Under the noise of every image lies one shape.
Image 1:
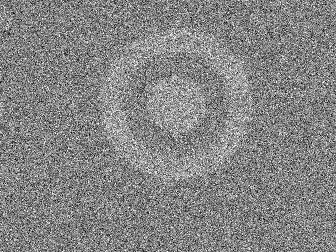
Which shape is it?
bullseye
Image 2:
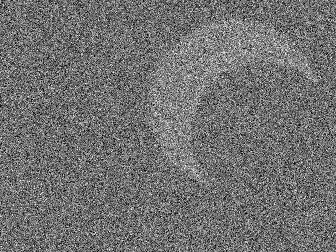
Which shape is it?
crescent
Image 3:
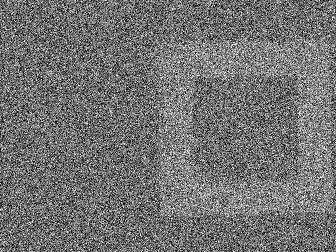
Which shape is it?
square frame
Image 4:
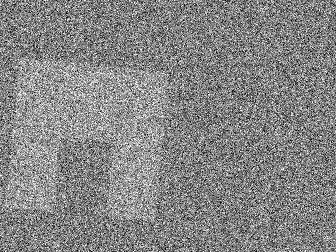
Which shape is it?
square with a notch
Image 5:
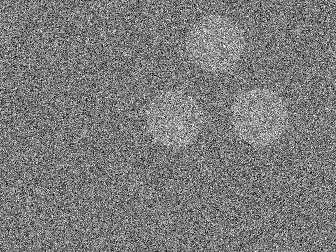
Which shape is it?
three dots
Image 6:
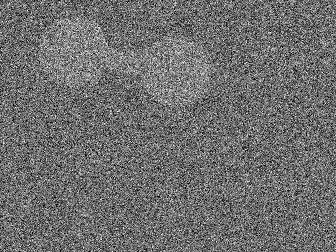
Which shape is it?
dumbbell
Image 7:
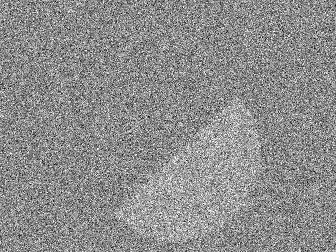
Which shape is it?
half disc
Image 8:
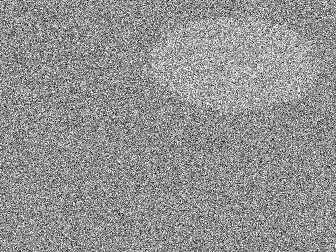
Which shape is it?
ellipse
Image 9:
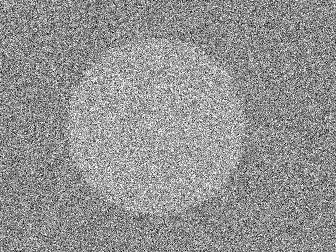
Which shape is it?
disc
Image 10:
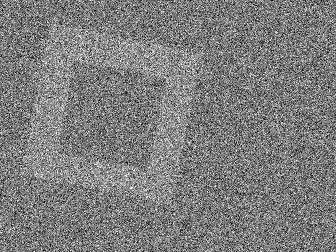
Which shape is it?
square frame
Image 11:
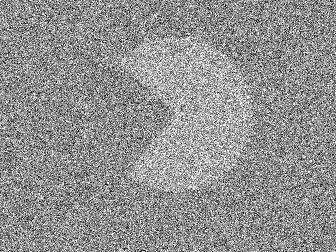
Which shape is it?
disc with a wedge cut out
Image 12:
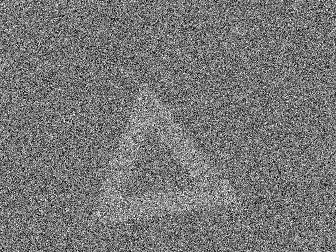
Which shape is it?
triangle frame
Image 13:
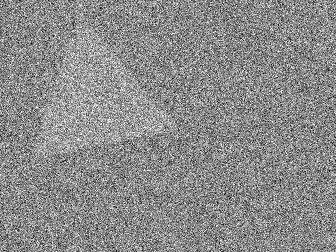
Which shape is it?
triangle
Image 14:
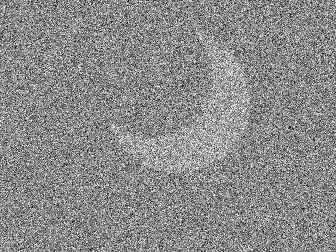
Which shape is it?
crescent
